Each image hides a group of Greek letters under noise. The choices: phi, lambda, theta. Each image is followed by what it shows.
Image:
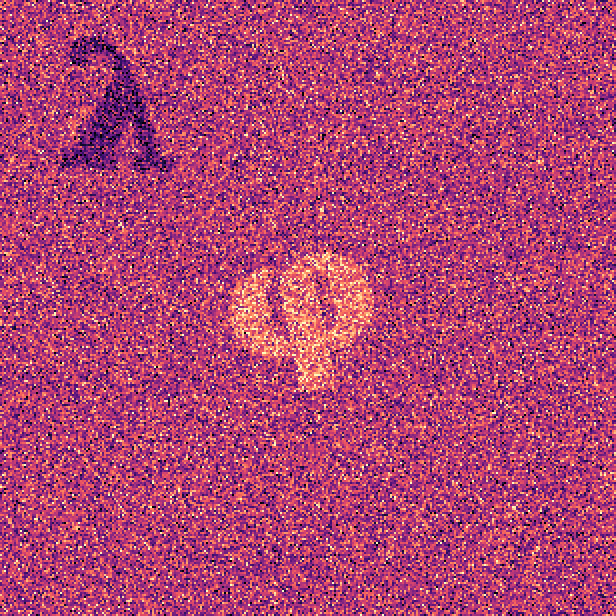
top left: dark lambda; centre: light phi
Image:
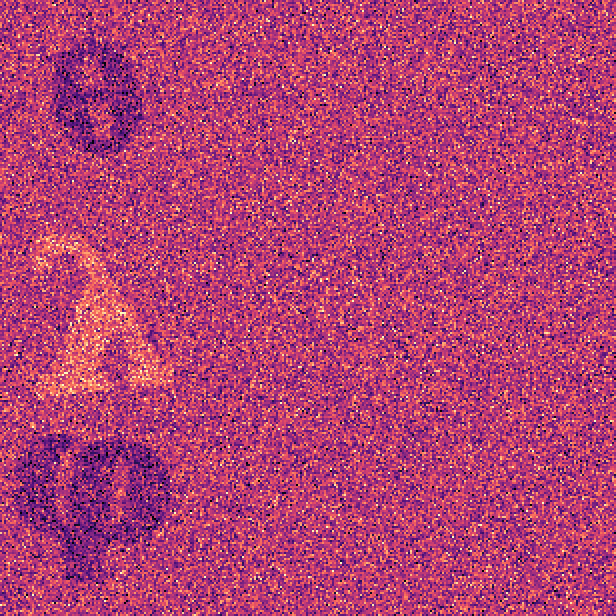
top left: dark theta; middle left: light lambda; bottom left: dark phi
